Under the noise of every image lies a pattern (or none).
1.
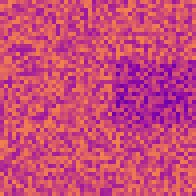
one block
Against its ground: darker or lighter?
darker
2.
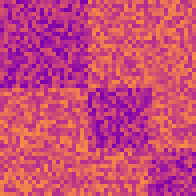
blocks along the diagonal
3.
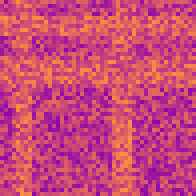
bands of rows crossing bands of columns
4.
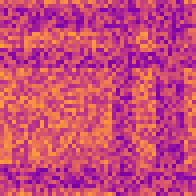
bands of rows crossing bands of columns
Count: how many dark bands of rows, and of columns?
3 and 2
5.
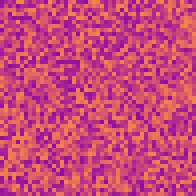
only noise
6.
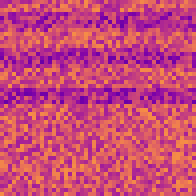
bands of rows
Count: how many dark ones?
3
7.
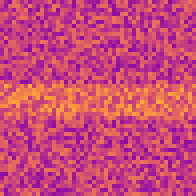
one band of rows
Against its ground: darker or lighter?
lighter
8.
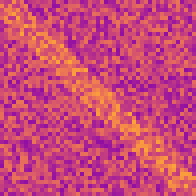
a diagonal band
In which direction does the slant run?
top left to bottom right
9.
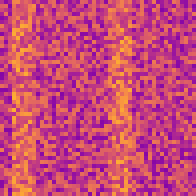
bands of columns
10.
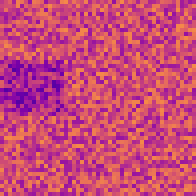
one block
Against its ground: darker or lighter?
darker
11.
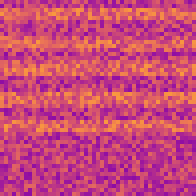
bands of rows
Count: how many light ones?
5
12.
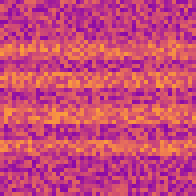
bands of rows
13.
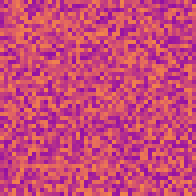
only noise
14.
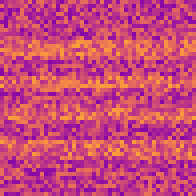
bands of rows
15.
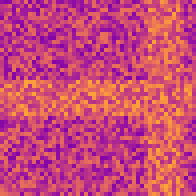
bands of rows crossing bands of columns
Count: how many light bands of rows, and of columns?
1 and 1
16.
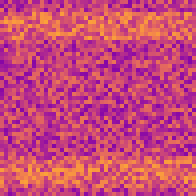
bands of rows
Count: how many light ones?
2
